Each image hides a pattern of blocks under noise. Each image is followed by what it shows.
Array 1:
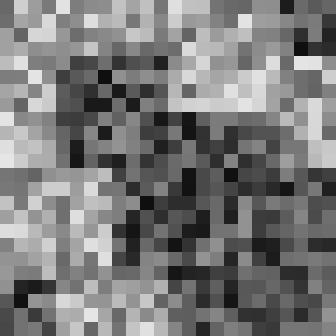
mirrored about the diagonal from the top left
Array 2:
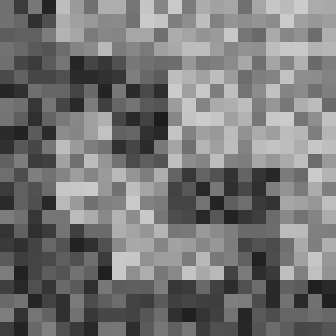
mirrored about the diagonal from the bottom left
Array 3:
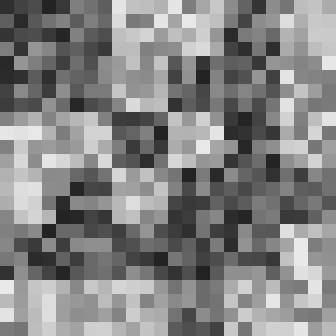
mirrored about the diagonal from the top left
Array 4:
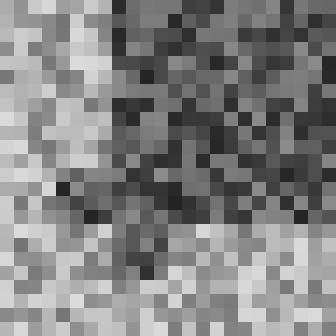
mirrored about the diagonal from the bottom left
